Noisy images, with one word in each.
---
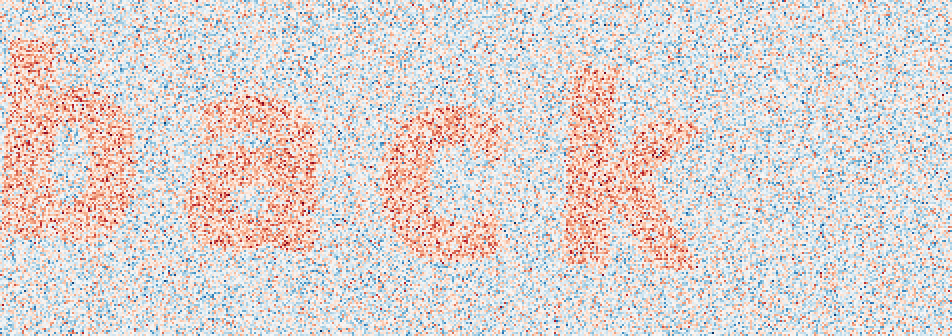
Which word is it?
back
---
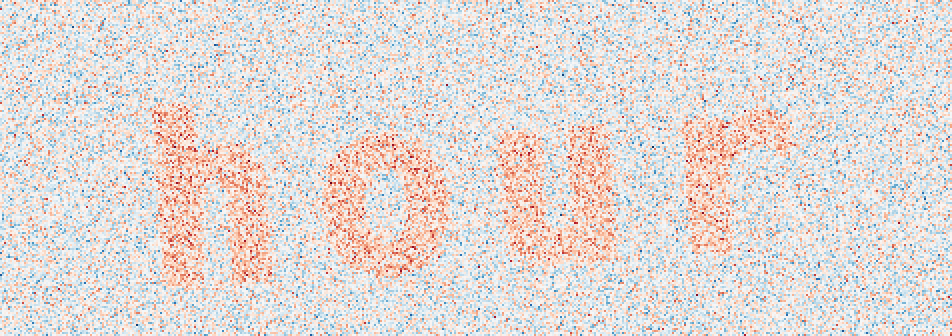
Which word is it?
hour
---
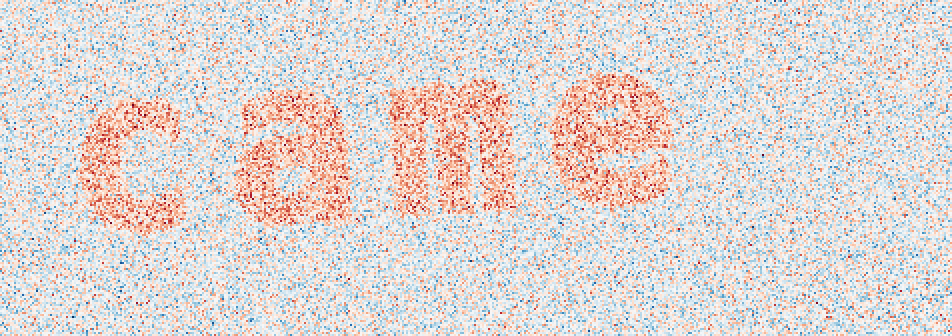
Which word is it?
came
